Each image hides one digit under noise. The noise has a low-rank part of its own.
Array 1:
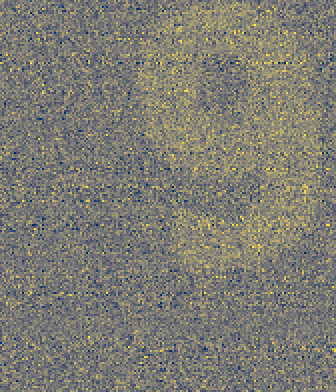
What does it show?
light 9
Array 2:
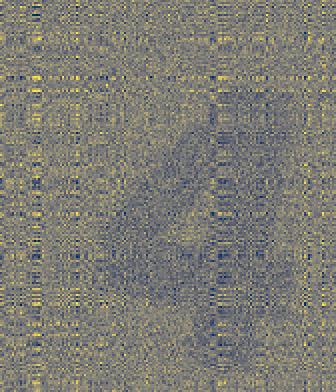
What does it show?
dark 4
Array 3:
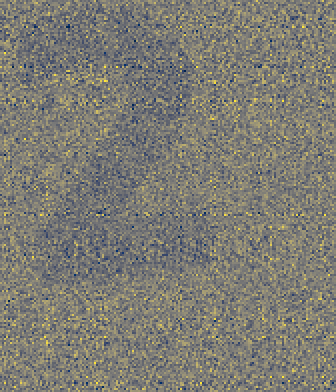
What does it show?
dark 2
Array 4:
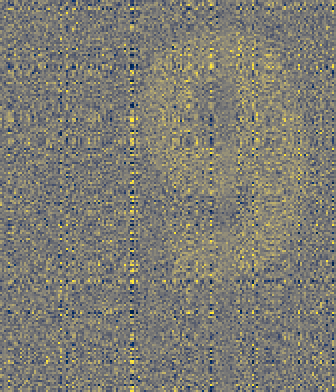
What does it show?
light 9
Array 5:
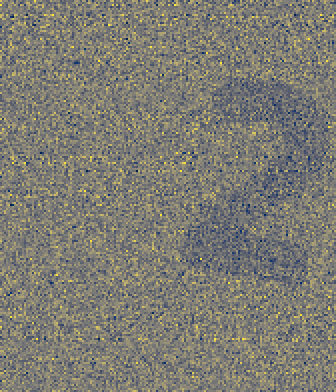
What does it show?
dark 2
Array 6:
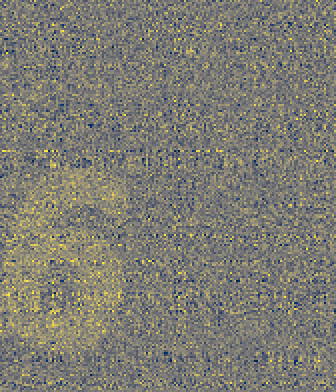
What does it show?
light 6
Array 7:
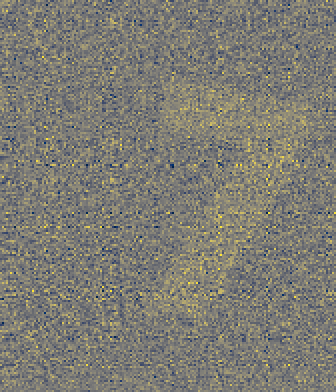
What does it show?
light 7
